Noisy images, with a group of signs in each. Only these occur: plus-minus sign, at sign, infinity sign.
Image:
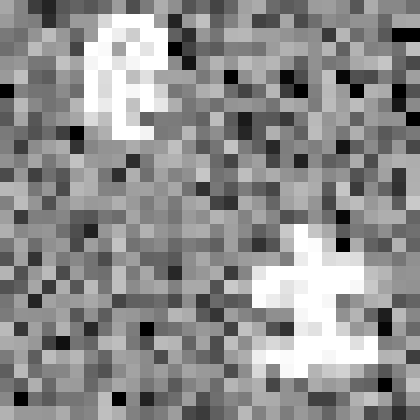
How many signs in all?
2
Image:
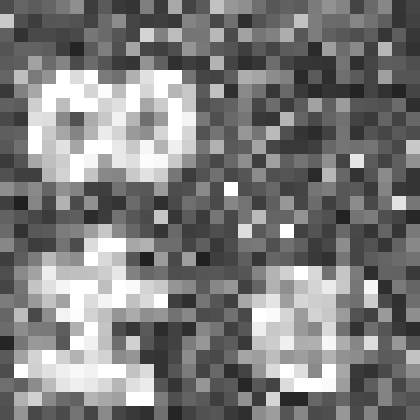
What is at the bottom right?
at sign
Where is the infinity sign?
top left
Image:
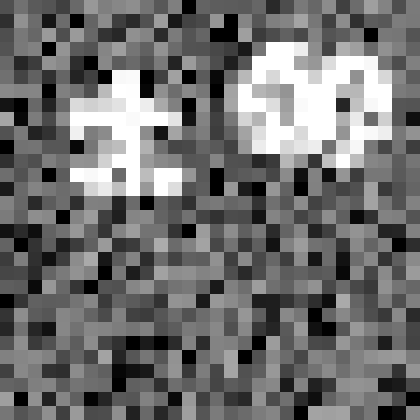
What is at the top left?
plus-minus sign
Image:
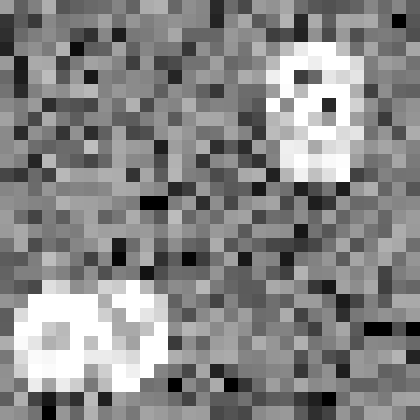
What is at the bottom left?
infinity sign
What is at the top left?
nothing
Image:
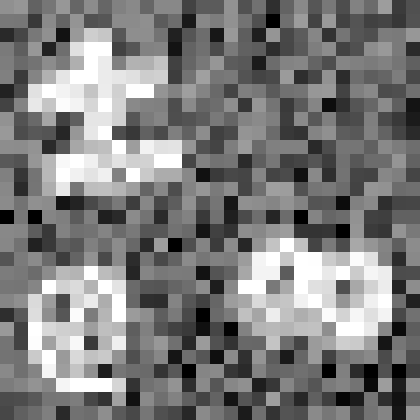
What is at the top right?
nothing
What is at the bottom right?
infinity sign
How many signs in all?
3
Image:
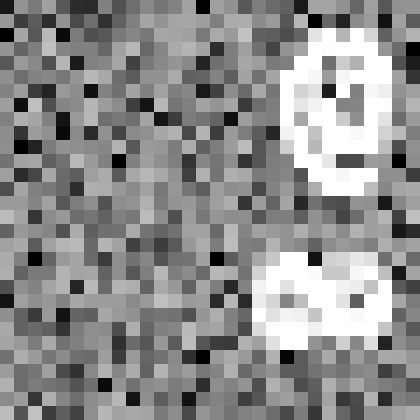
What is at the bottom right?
infinity sign
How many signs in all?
2
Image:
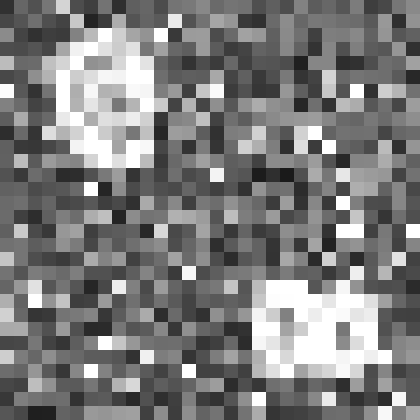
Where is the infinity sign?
bottom right
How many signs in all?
2
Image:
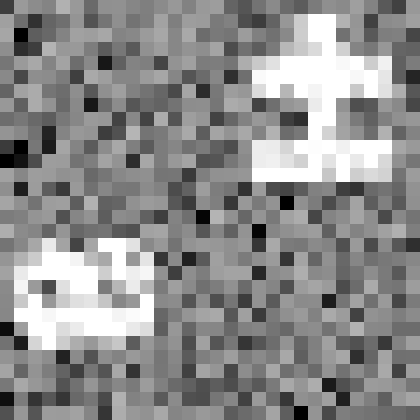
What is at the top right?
plus-minus sign
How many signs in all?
2
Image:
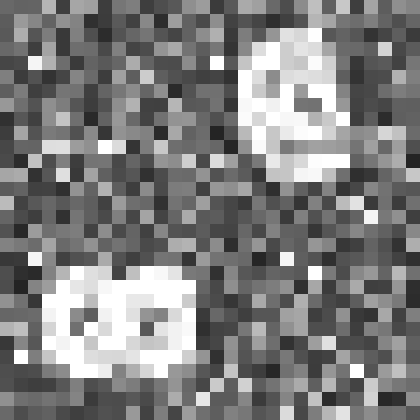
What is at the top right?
at sign
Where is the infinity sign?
bottom left
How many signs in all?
2
